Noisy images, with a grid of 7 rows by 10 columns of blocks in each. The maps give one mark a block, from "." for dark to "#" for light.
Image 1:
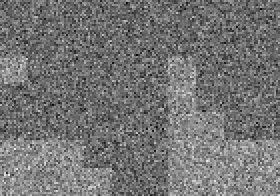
. . . . . . . . . .
. . . . . . . . . .
# . . . . . # . . .
. . . . . . # . . .
. . . . . . # # . .
# # # . . . # # # #
# # # # . . # # # #
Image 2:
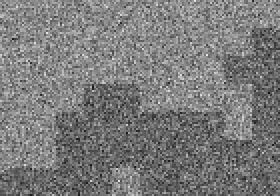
# # # # # # # # # #
# # # # # # # # # .
# # # # # # # # . .
# # # . . # # # # .
# # . . . . . . # .
# # . . . . . . . .
. . . . # . . . . .
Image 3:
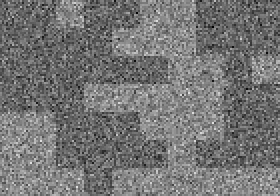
. . # . . # # . . .
. . . . # # # . . .
. . . . . . # # . #
. . . # # # # # . .
# # . . . # # # . .
# # . . . . # . . .
# # # . # # # # # #
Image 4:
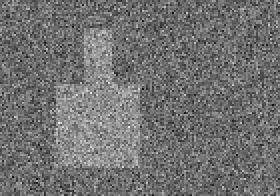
. . . . . . . . . .
. . . # . . . . . .
. . . # . . . . . .
. . # # # . . . . .
. . # # # . . . . .
. . # # # . . . . .
. . . . . . . . . .
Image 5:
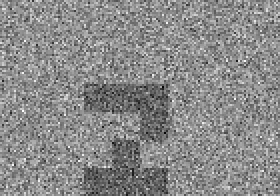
# # # # # # # # # #
# # # # # # # # # #
# # # # # # # # # #
# # # . . . # # # #
# # # # # . # # # #
# # # # . # # # # #
# # # . . . # # # #
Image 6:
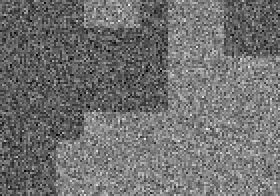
. . . # # . # # . .
. . . . . . # # . .
. . . . . . # # # #
. . . . . . # # # #
. . . # # # # # # #
. . # # # # # # # #
. . # # # # # # # #
